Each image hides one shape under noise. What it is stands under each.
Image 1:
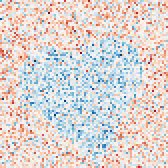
heart
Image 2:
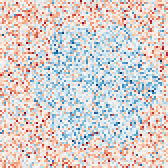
flower
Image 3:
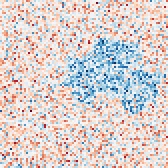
car
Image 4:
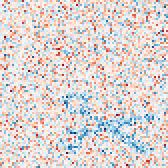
pair of scissors
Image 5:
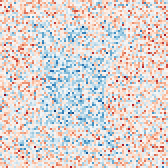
chess rook
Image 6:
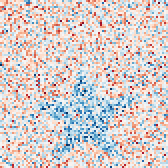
star
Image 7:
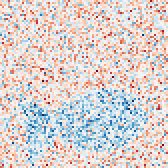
fish
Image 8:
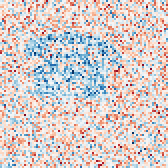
telephone
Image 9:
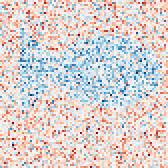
fish
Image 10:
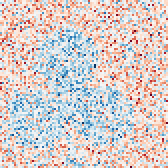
club
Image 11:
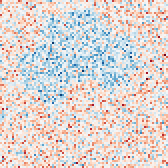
car
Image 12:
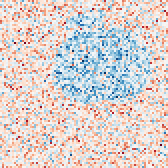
apple
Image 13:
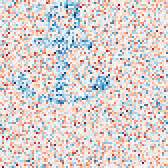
anchor
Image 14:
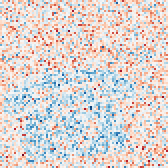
telephone
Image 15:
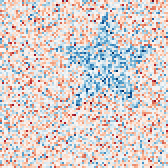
star
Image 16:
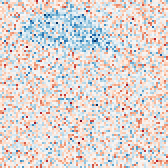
umbrella
